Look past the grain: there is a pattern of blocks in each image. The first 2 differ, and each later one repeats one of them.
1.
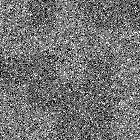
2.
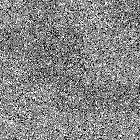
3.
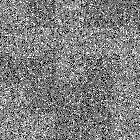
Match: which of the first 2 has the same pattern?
1
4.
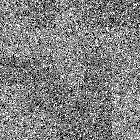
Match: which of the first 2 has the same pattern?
1
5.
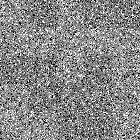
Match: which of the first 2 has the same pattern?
1
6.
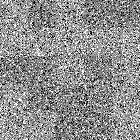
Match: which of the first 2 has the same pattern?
1
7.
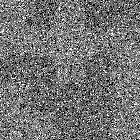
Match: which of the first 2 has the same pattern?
1
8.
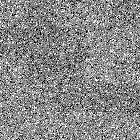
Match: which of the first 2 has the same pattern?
2
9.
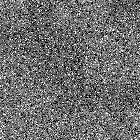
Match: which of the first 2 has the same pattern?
2
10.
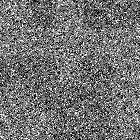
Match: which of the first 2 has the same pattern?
1
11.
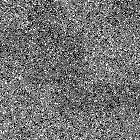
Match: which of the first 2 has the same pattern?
2
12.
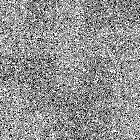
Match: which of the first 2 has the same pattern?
1
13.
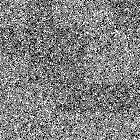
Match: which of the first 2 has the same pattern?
2
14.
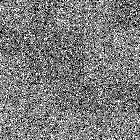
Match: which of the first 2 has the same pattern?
2
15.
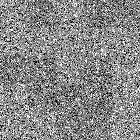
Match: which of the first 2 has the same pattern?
1
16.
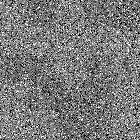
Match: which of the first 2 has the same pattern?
1
